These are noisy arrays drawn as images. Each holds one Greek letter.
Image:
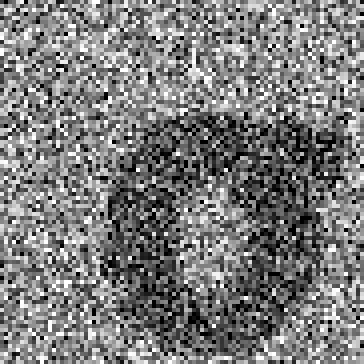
sigma
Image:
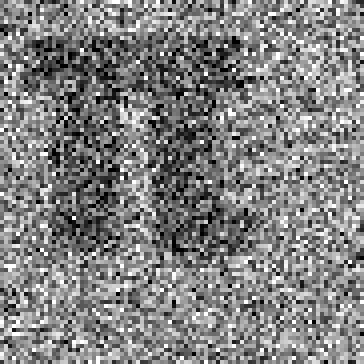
pi
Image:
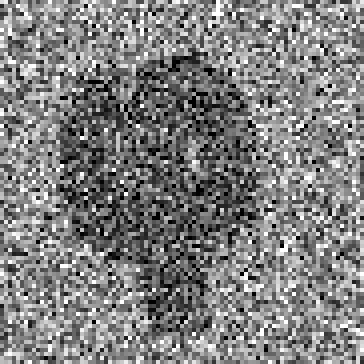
phi
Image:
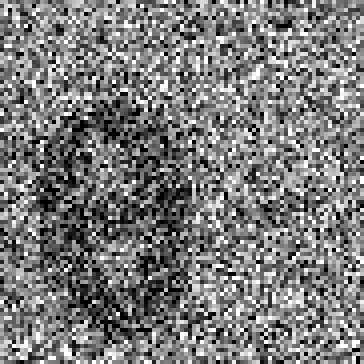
theta
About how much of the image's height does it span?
two thirds
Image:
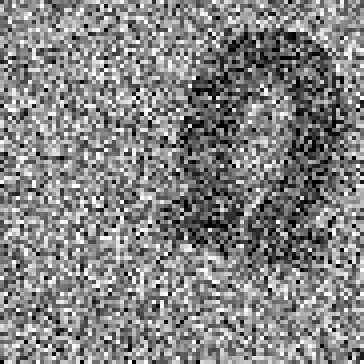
omega
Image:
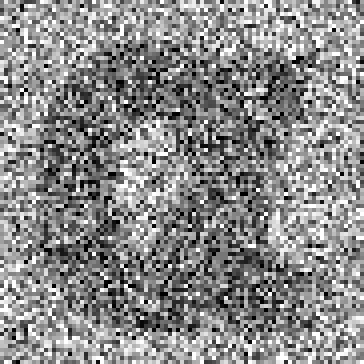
alpha
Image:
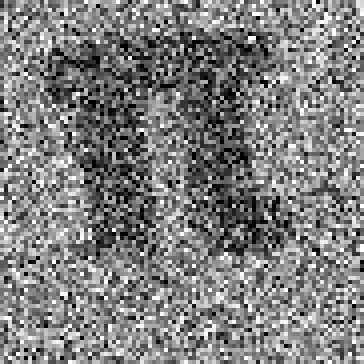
pi
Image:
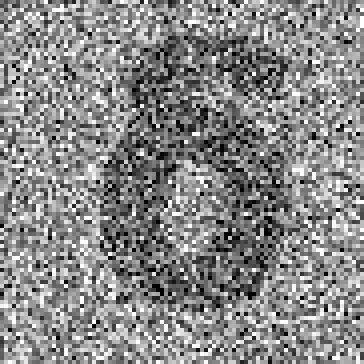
delta
